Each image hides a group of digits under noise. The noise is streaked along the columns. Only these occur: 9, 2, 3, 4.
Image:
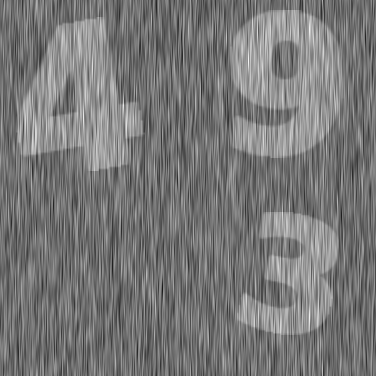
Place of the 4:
top left
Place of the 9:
top right
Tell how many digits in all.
3
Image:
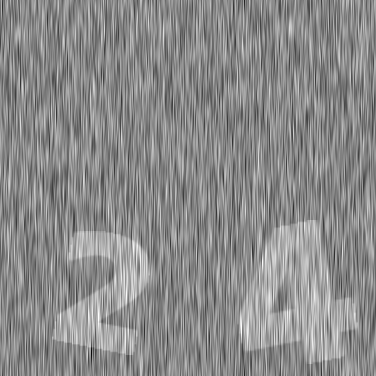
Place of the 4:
bottom right
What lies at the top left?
nothing
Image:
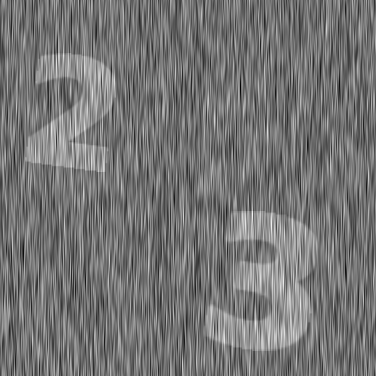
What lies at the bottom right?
3
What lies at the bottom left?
nothing
